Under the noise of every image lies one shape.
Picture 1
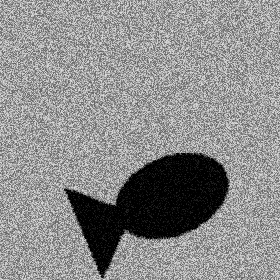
fish
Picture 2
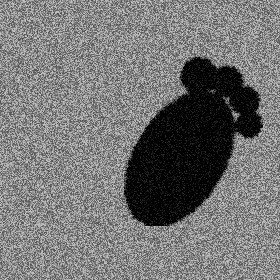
footprint
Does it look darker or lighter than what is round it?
darker
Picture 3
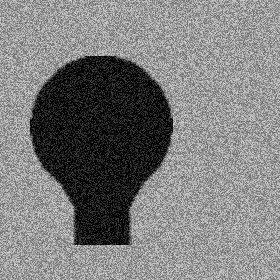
light bulb
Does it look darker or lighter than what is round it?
darker
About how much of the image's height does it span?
two thirds
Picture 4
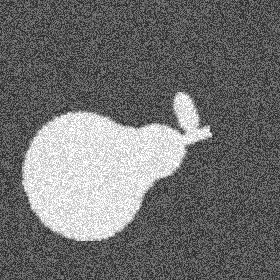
pear
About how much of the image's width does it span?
two thirds
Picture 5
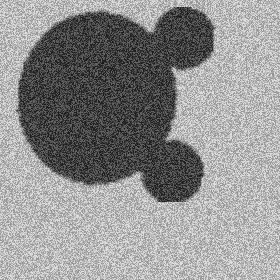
bear's head
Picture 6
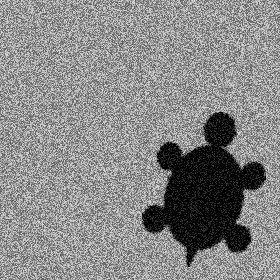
turtle
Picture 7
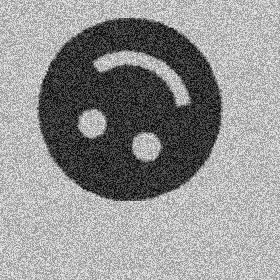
smiling face
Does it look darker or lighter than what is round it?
darker
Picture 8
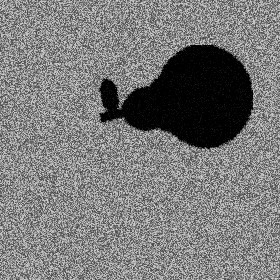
pear
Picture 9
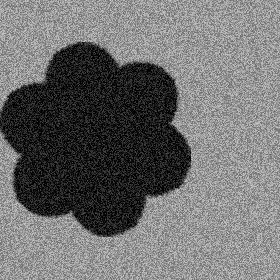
flower
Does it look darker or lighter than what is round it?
darker
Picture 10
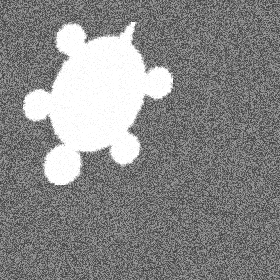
turtle
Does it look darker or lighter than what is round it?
lighter
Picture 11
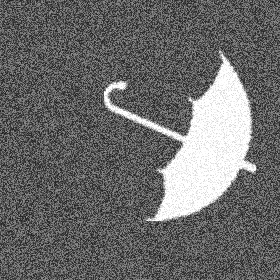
umbrella
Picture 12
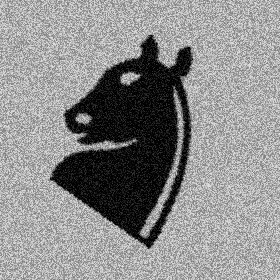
chess knight
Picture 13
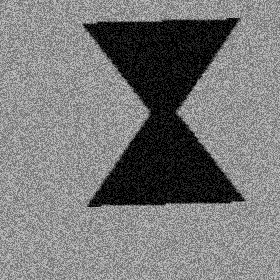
bow tie
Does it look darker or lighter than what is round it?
darker
